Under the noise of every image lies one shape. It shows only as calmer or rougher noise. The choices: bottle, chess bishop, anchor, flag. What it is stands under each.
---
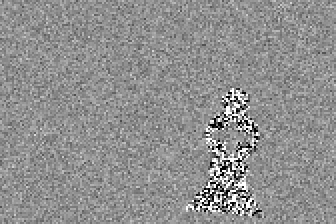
chess bishop
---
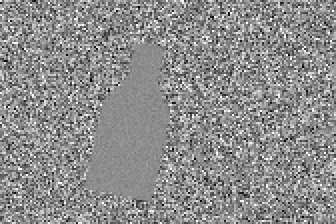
bottle
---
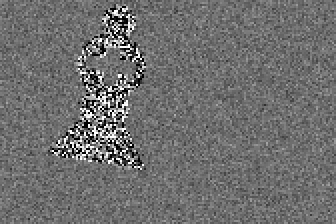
chess bishop
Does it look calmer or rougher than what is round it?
rougher
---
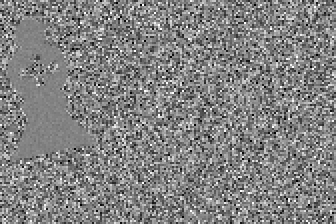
chess bishop
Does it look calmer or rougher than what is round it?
calmer
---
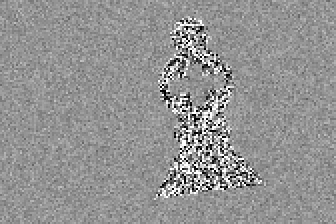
chess bishop
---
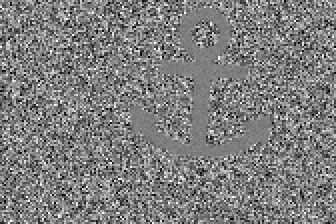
anchor
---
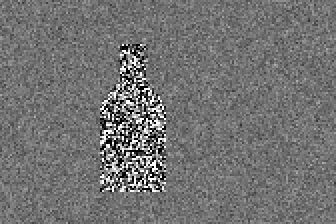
bottle
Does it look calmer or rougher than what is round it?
rougher
